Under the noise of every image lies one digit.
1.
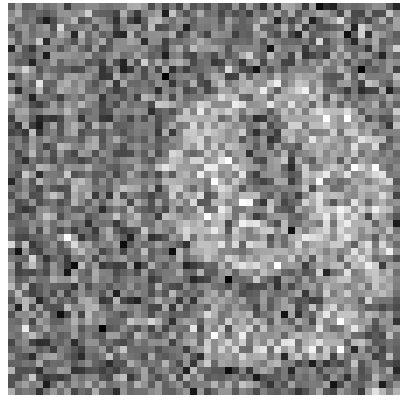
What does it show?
light 9
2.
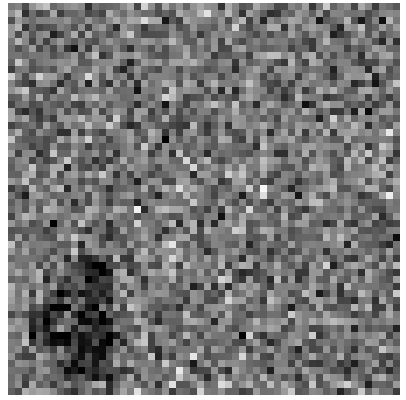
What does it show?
dark 4, bottom left
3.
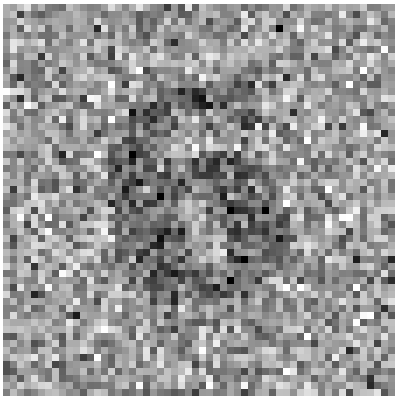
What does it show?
dark 6
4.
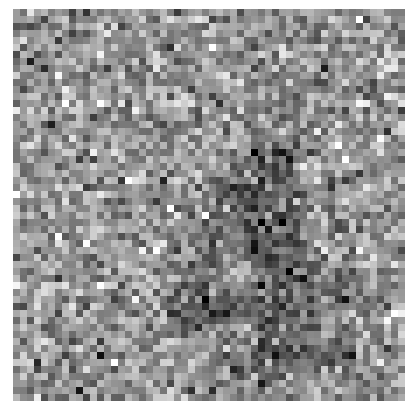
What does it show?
dark 4
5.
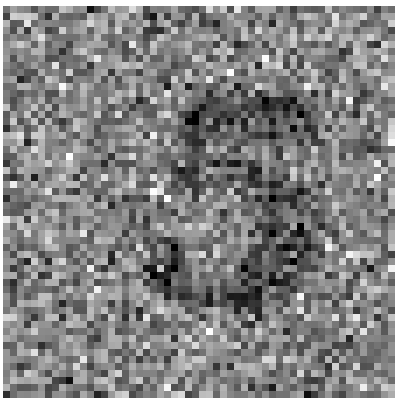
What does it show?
dark 5
